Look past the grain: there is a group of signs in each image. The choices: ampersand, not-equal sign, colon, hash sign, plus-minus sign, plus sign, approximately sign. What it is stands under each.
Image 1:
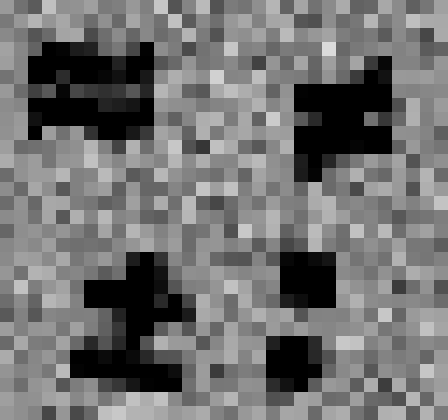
top left: approximately sign; top right: not-equal sign; bottom left: plus-minus sign; bottom right: colon
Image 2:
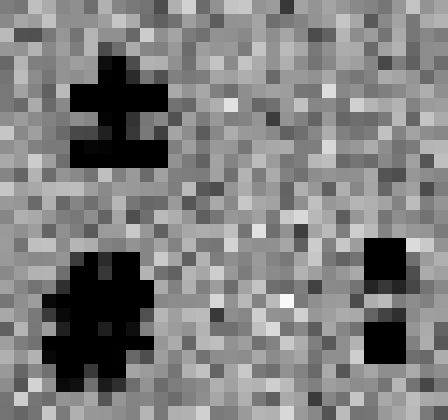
top left: plus-minus sign; bottom left: hash sign; bottom right: colon
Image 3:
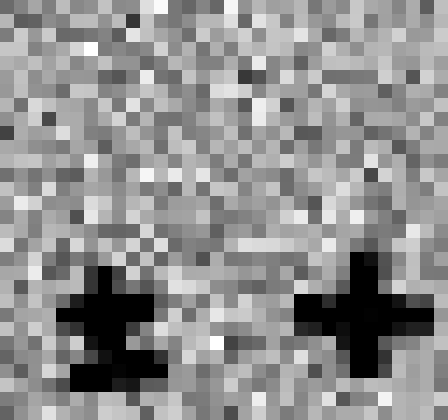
bottom left: plus-minus sign; bottom right: plus sign
